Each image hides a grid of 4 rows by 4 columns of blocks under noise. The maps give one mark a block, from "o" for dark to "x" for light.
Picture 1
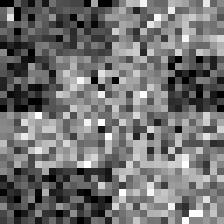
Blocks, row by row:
ooxx
oxxo
xxxx
ooxx
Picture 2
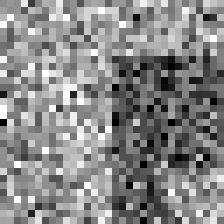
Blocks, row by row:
xxxx
xxoo
xxoo
xxox
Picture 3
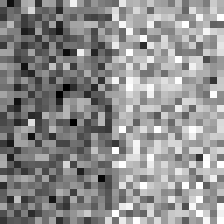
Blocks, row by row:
ooxx
ooxx
ooxx
ooxx
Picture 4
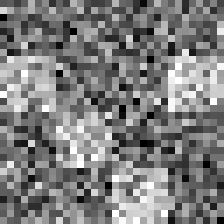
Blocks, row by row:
oooo
xoox
oxoo
ooxo
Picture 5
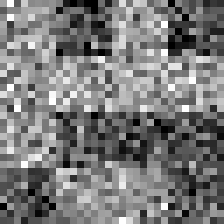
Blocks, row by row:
xoxo
xxxx
xooo
oxxo
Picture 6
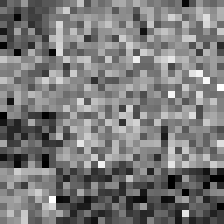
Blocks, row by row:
oxxx
xxxx
oxxx
xooo
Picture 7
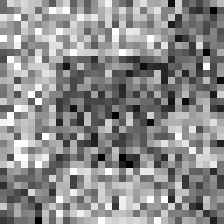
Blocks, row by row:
xxxo
xooo
xoox
oxxo
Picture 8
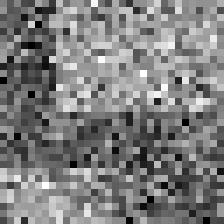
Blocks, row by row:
oxxx
oxxx
oooo
xxoo
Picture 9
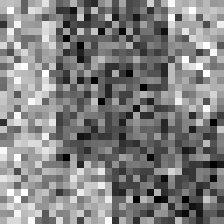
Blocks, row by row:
xoox
xoox
xooo
xxoo
